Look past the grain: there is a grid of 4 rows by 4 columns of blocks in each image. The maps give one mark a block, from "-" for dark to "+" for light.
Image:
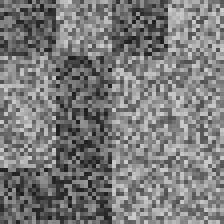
- + - +
+ - + +
+ - + +
- - + +
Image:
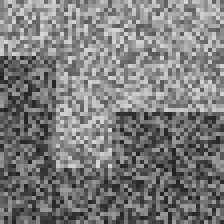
+ + + +
- + + +
- + - -
- - - -
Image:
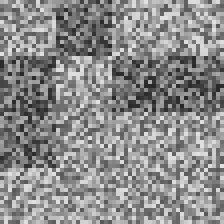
+ - + +
- + - -
- + + +
+ + + +
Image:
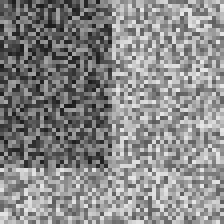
- - + +
- - + +
- - + +
+ + + +
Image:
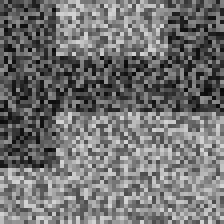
- + + -
- - - -
- + + +
+ + + +
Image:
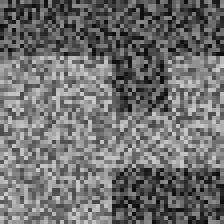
- - - -
+ + - +
+ + + +
+ + - -
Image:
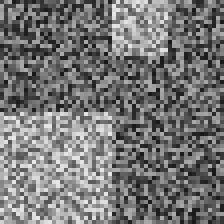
- - + -
- - - -
+ + - -
+ + - -
